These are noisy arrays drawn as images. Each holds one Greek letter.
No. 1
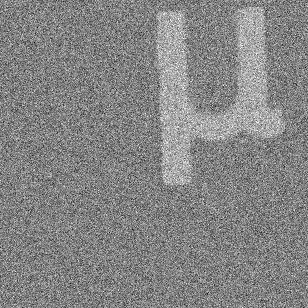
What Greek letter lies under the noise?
mu
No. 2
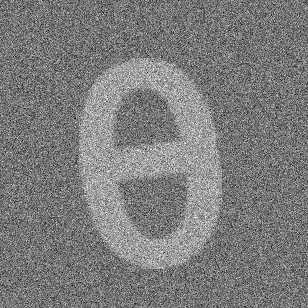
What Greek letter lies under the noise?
theta
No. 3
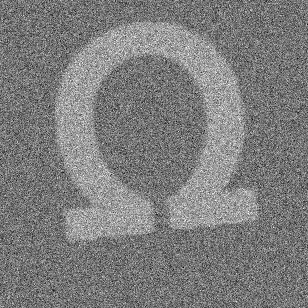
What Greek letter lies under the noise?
omega
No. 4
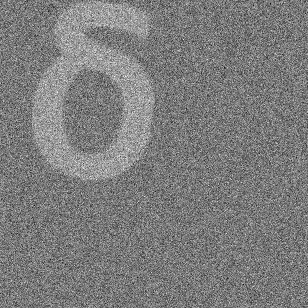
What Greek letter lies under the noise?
delta
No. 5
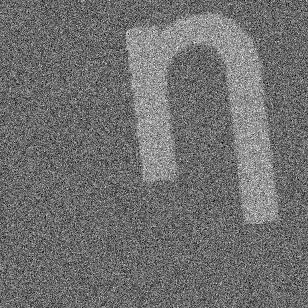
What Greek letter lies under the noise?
eta
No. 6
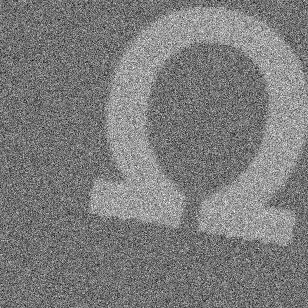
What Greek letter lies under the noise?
omega
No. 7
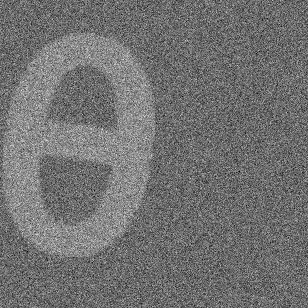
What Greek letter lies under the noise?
theta
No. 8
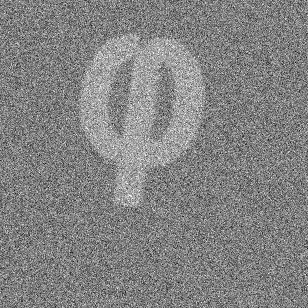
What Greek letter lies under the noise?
phi
